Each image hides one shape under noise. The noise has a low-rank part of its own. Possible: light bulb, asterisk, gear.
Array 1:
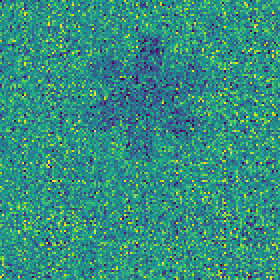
asterisk
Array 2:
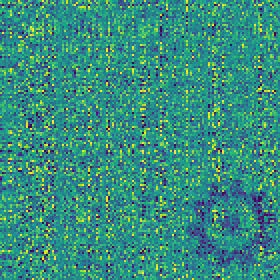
gear
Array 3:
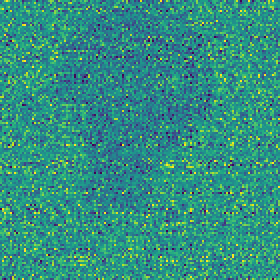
light bulb
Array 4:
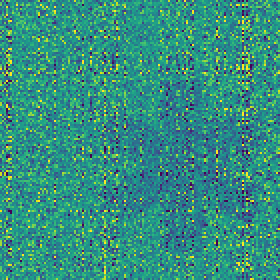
asterisk
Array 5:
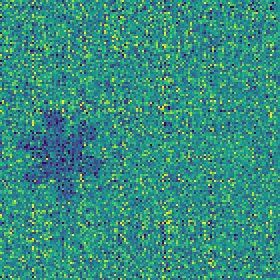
asterisk
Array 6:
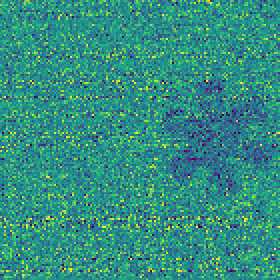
asterisk
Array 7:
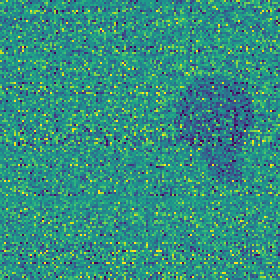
light bulb
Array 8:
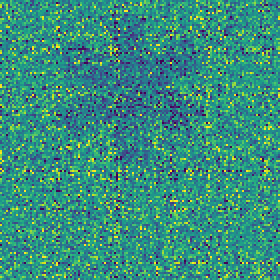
asterisk
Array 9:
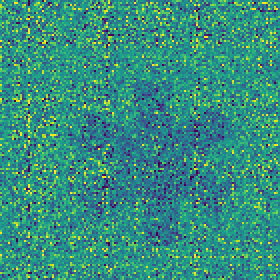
asterisk
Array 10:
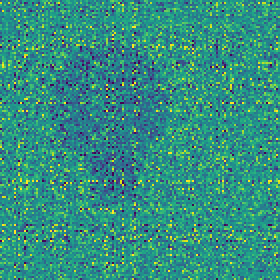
light bulb
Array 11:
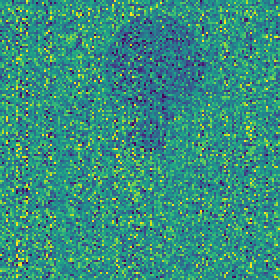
light bulb
